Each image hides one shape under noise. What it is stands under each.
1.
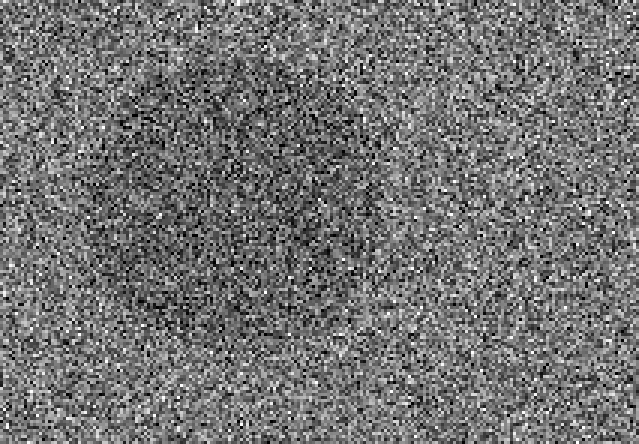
disc
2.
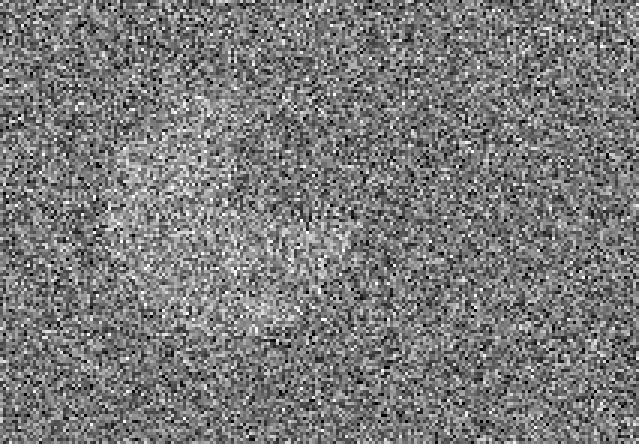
disc with a wedge cut out
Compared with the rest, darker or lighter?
lighter
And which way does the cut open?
up and right
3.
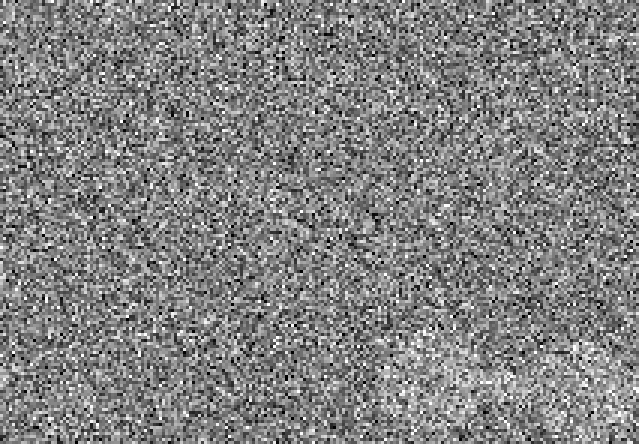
dumbbell
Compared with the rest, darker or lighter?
lighter
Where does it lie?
bottom right
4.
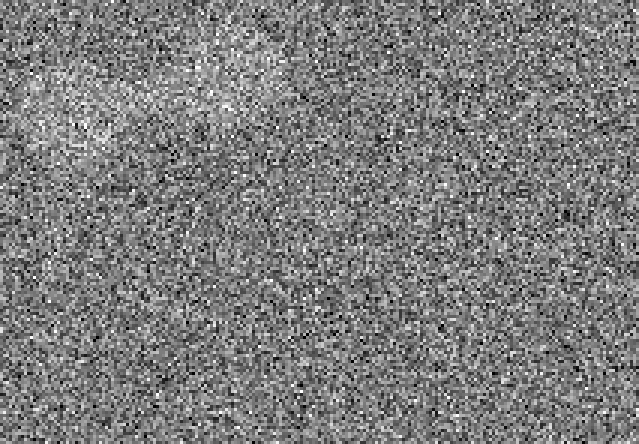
dumbbell
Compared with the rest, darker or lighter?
lighter
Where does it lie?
top left
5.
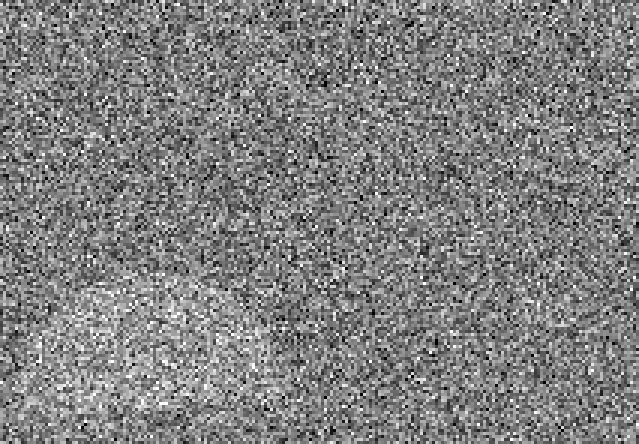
half disc
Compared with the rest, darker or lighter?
lighter
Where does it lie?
bottom left
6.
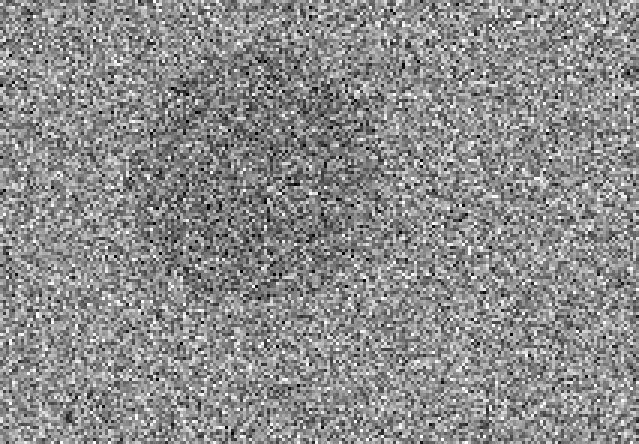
disc
